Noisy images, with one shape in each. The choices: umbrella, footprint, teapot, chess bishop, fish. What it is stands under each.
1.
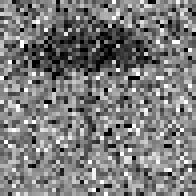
umbrella
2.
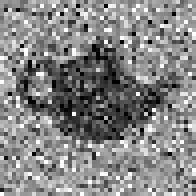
teapot
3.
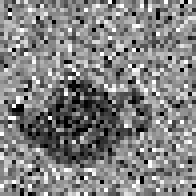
teapot
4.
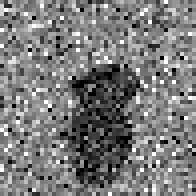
footprint
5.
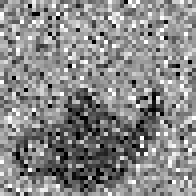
teapot
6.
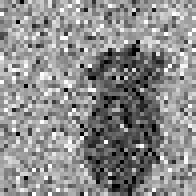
footprint
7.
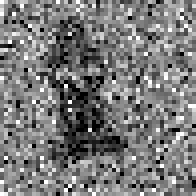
chess bishop
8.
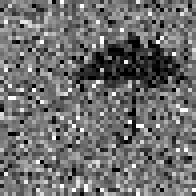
umbrella
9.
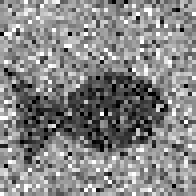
fish
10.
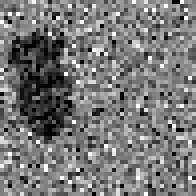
footprint
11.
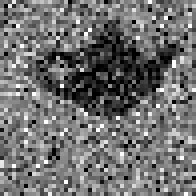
teapot
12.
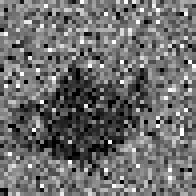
teapot
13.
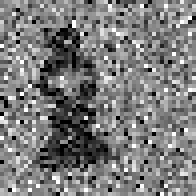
chess bishop
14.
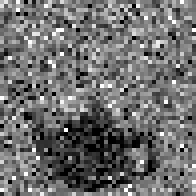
teapot
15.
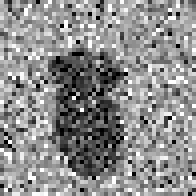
footprint
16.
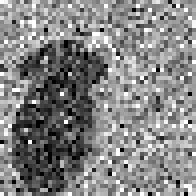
footprint
